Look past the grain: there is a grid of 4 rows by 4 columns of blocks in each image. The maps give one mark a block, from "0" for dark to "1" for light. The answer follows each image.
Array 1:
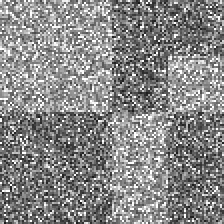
1 1 0 0
1 1 0 1
0 0 1 0
0 0 1 0
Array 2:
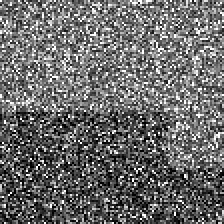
1 1 1 1
1 1 1 1
0 0 0 1
0 0 0 0
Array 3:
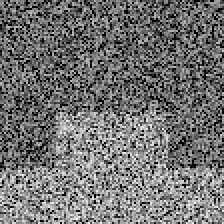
0 0 0 0
0 0 0 0
0 1 1 0
1 1 1 1
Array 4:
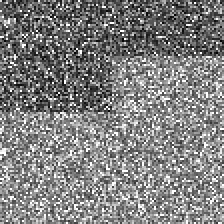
0 0 0 0
0 0 1 1
1 1 1 1
1 1 1 1
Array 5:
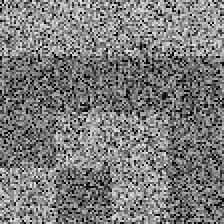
1 1 1 1
0 0 0 0
0 1 1 0
1 0 1 0
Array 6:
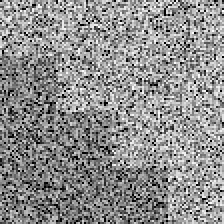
1 1 1 1
0 1 1 1
0 0 1 1
0 0 0 1
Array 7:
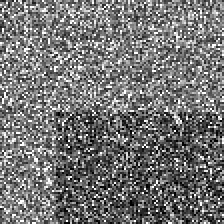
1 1 1 1
1 1 1 1
1 0 0 0
1 0 0 0
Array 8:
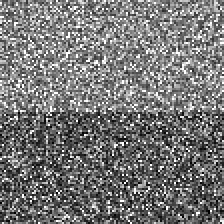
1 1 1 1
1 1 1 1
0 0 0 0
0 0 0 0
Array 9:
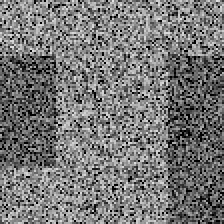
1 1 1 1
0 1 1 0
0 1 1 0
1 1 1 0
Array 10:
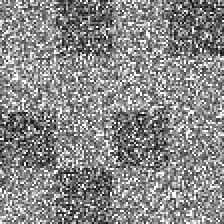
1 0 1 0
1 1 1 1
0 1 0 1
1 0 1 1
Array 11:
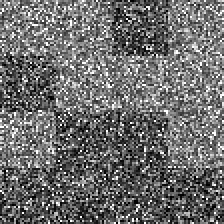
1 1 0 1
0 1 1 1
1 0 0 1
0 0 0 0
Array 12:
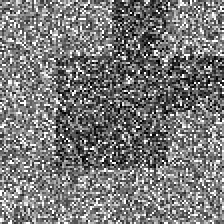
1 1 0 1
1 0 0 0
1 0 0 1
1 1 1 1
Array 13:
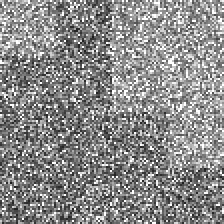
1 0 1 1
0 0 1 1
0 0 0 1
0 0 0 0
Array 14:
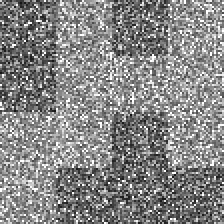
0 1 0 1
0 1 1 1
1 1 0 1
1 0 0 0
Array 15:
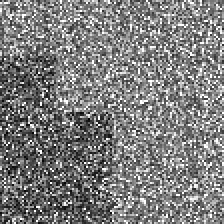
1 1 1 1
0 1 1 1
0 0 1 1
0 0 1 1
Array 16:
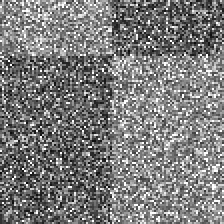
1 1 0 0
0 0 1 1
0 0 1 1
0 0 1 1
